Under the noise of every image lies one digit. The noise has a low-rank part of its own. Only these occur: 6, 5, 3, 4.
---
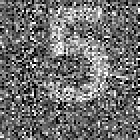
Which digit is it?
5
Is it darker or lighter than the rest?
lighter
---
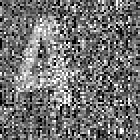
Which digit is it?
4
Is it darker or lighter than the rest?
lighter
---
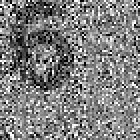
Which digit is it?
6
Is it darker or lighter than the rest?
darker
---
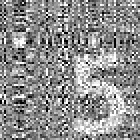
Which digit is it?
5
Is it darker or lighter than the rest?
lighter
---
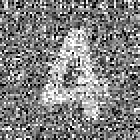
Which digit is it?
4
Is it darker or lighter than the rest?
lighter
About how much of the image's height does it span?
two thirds
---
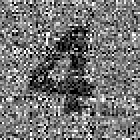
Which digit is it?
4
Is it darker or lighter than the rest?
darker
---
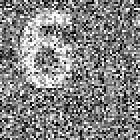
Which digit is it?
6
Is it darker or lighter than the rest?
lighter
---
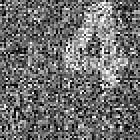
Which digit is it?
4
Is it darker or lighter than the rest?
lighter
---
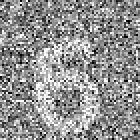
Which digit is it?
6
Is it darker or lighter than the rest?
lighter
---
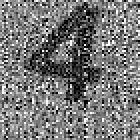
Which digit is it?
4
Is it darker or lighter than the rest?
darker
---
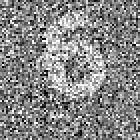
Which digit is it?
6
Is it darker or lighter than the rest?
lighter
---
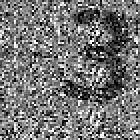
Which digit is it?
3
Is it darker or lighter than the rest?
darker
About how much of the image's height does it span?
two thirds
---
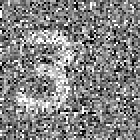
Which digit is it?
3
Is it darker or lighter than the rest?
lighter
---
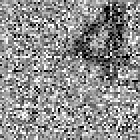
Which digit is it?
4
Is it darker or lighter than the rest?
darker
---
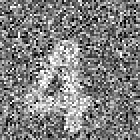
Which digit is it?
4
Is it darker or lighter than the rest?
lighter
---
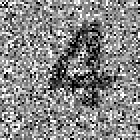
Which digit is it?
4
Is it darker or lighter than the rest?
darker
